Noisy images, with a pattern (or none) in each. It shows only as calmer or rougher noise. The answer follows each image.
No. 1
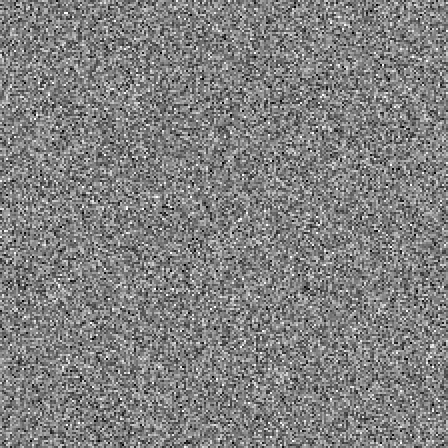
only noise
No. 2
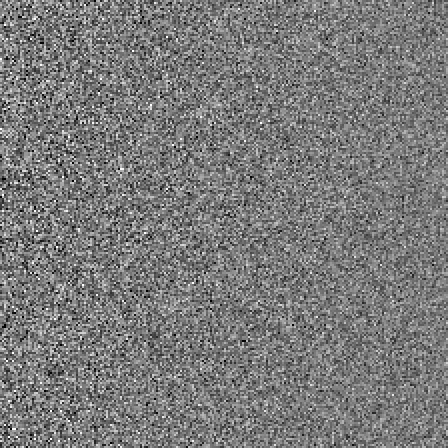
a smooth slope
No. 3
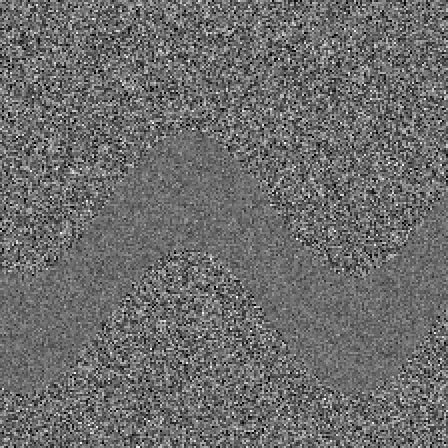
a wavy band
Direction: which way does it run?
left to right
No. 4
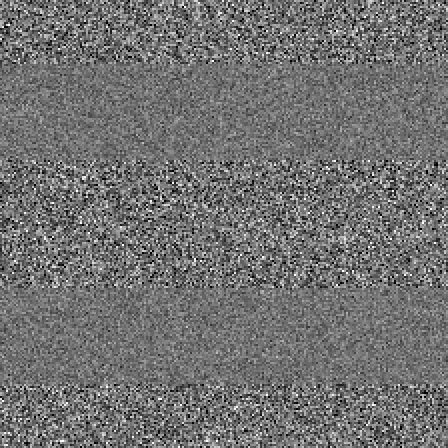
horizontal stripes
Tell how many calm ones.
2
